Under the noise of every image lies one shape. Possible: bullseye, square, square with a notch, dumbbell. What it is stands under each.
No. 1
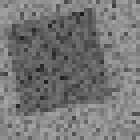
square
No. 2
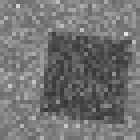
square
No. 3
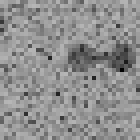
dumbbell
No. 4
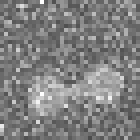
dumbbell
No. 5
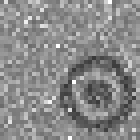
bullseye
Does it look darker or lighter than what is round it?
darker
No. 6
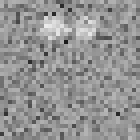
dumbbell
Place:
top middle
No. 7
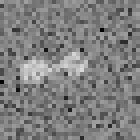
dumbbell
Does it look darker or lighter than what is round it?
lighter
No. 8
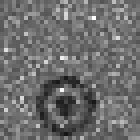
bullseye
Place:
bottom middle
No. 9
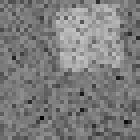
square
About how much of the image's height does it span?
half
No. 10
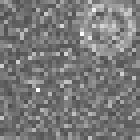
bullseye
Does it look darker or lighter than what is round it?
lighter
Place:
top right
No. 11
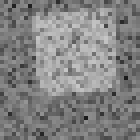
square
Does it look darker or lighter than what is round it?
lighter
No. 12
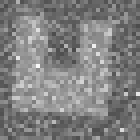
square with a notch
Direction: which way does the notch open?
up
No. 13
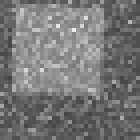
square
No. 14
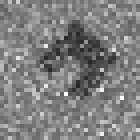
square with a notch
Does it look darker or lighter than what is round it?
darker
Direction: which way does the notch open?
down and left
